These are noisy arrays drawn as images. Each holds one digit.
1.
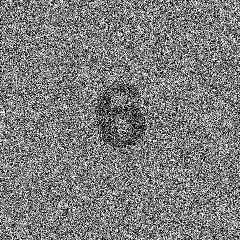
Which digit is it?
6
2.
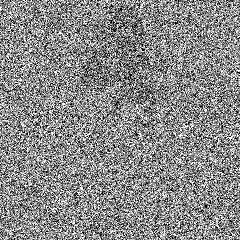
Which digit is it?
4
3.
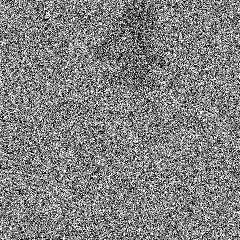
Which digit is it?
4
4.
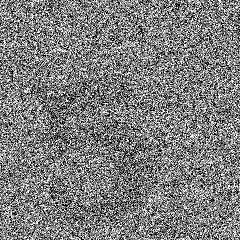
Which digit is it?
5
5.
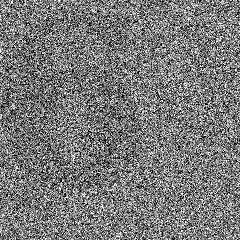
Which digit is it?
6
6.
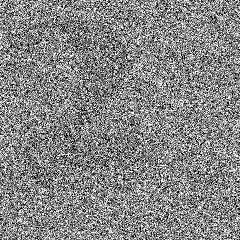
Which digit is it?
2
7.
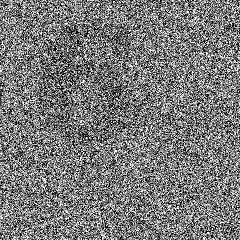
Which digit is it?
6
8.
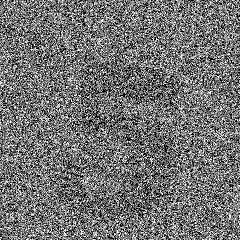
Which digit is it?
5
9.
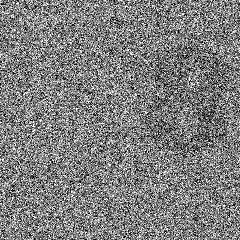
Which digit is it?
8
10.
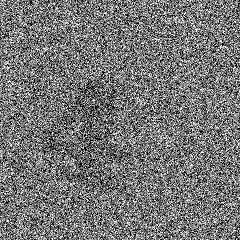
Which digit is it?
4
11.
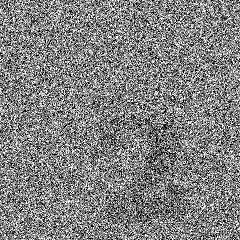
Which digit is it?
2
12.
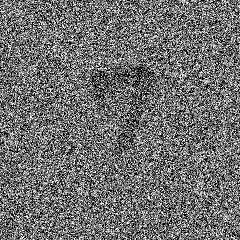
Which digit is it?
7
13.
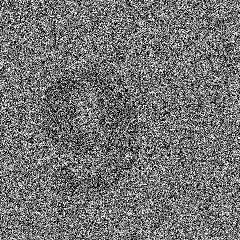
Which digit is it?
9
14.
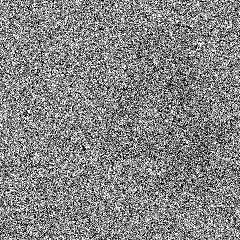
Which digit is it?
4
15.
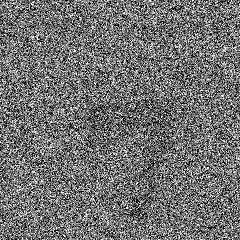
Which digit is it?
7
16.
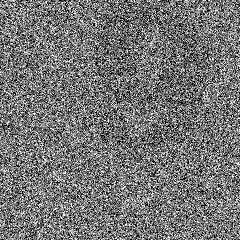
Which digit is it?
9
